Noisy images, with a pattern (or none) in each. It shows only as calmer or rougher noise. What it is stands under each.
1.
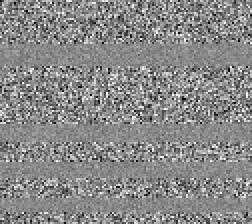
bands of rows
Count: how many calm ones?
4
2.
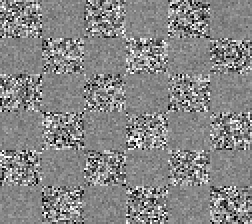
a checkerboard
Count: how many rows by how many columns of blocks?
6 by 6
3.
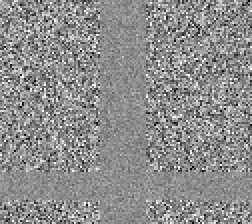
bands of rows crossing bands of columns
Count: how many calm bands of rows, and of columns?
1 and 1
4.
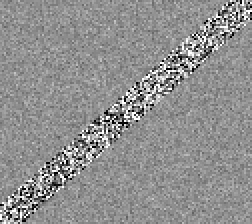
a diagonal band
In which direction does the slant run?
bottom left to top right
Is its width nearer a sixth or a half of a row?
a sixth
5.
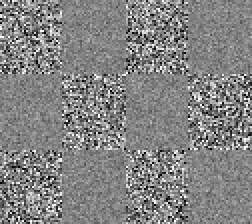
a checkerboard
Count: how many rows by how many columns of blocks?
3 by 4
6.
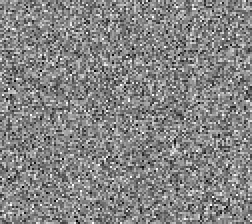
only noise
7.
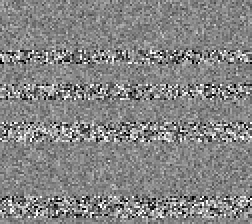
bands of rows
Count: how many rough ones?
4
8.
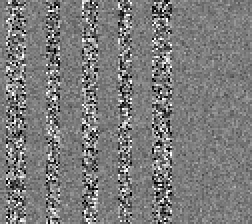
bands of columns
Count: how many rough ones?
5
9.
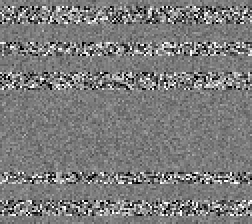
bands of rows
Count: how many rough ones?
5
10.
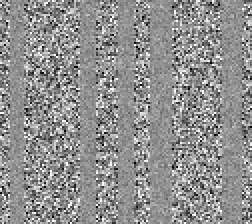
bands of columns
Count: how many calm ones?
5
